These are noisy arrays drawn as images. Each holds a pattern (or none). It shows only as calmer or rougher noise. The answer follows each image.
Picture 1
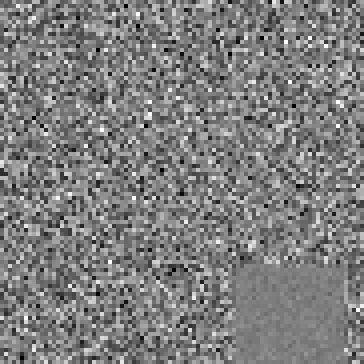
one block
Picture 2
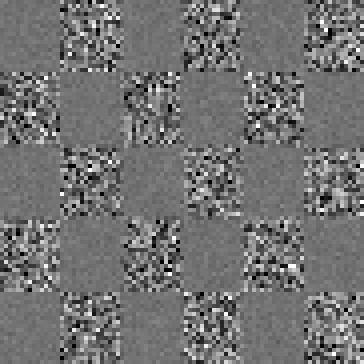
a checkerboard
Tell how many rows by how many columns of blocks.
5 by 6
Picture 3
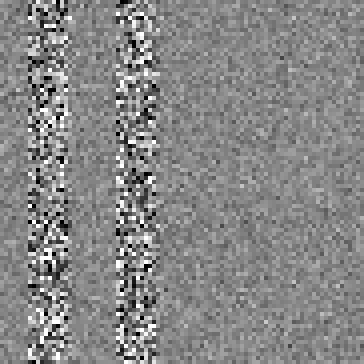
bands of columns
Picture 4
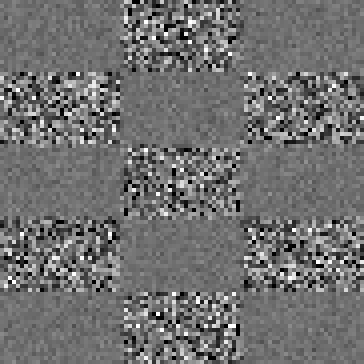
a checkerboard
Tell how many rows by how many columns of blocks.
5 by 3
